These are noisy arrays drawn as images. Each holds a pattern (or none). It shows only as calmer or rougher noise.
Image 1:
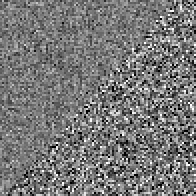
a sharp edge
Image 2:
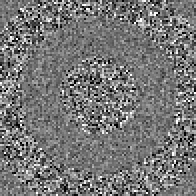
rings round one point
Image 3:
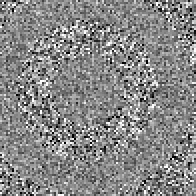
rings round one point
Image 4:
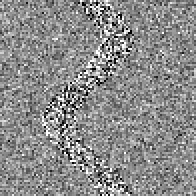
a wavy band
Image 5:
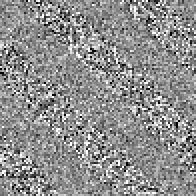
diagonal stripes
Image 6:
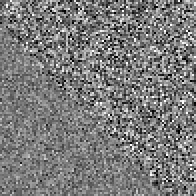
a sharp edge
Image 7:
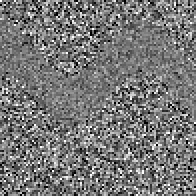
a wavy band
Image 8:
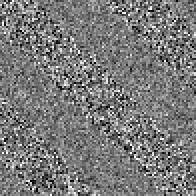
diagonal stripes
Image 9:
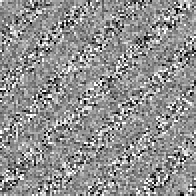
diagonal stripes
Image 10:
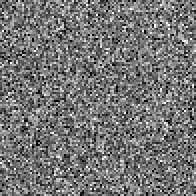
only noise
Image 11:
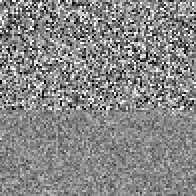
a sharp edge
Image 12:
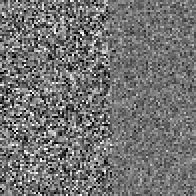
a sharp edge
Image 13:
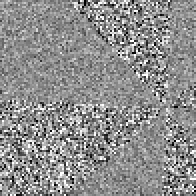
spokes from one point
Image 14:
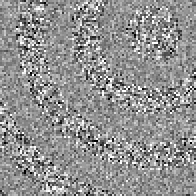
rings round one point
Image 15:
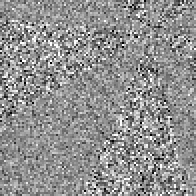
spokes from one point
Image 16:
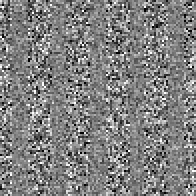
vertical stripes
